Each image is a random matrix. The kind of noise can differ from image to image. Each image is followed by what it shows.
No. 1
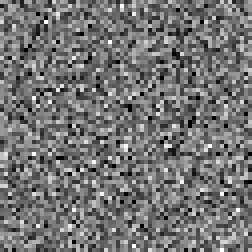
independent entries
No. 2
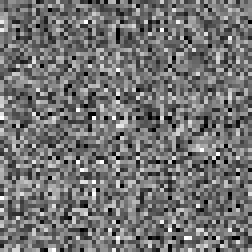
low rank plus noise
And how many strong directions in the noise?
three or four
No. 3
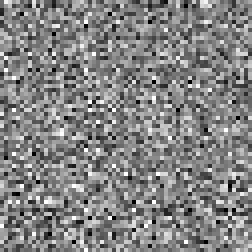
low rank plus noise
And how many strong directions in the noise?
three or four
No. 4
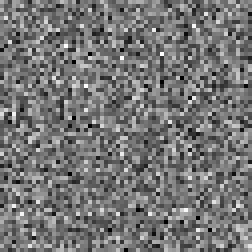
independent entries
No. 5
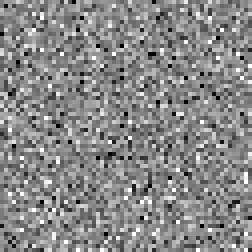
heavy tails
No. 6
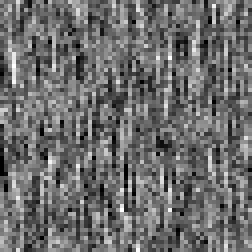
streaked along the columns
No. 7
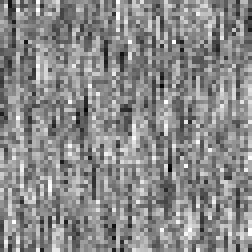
streaked along the columns
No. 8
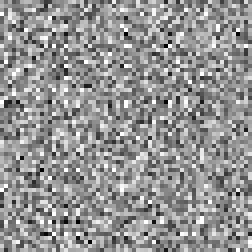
low rank plus noise
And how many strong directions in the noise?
one
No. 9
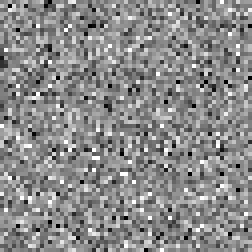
heavy tails
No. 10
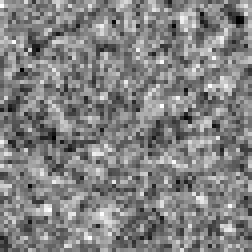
blotchy
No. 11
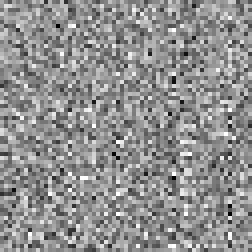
low rank plus noise
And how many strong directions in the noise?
two
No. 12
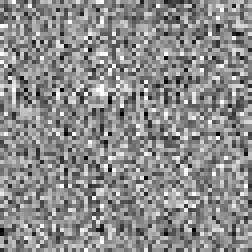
low rank plus noise
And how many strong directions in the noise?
three or four
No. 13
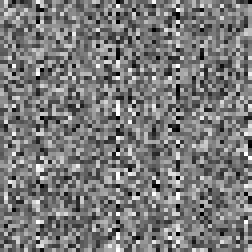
columns of uneven size
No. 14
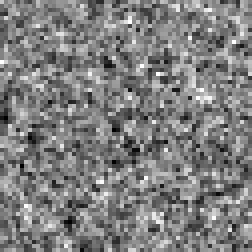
blotchy
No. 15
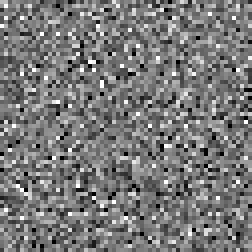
heavy tails
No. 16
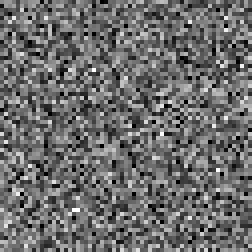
independent entries
